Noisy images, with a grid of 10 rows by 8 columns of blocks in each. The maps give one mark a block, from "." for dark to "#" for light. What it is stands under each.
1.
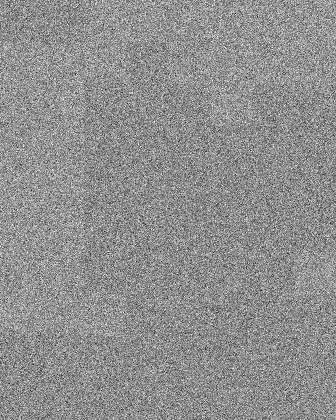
. . # # # # # #
# # # . # # # #
# # . . . # . .
# # . . . . . .
# # . . . . . .
# # . . . . . .
# # . . . . . #
# # # . . . . .
. . . . . . . .
. . . . . . . .
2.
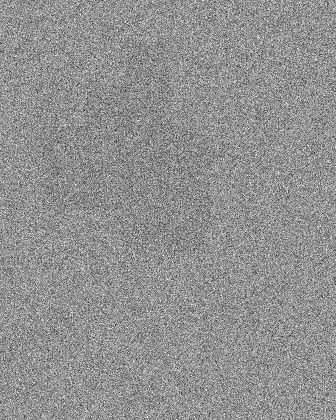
# # # # # # # #
# # # . # # # #
# # . . # # # #
# . . . . # # #
# . . . . # # #
# # # . . # # #
# # # # # # # #
# # # # # # # #
# # # # # # # #
# # # # # # # #
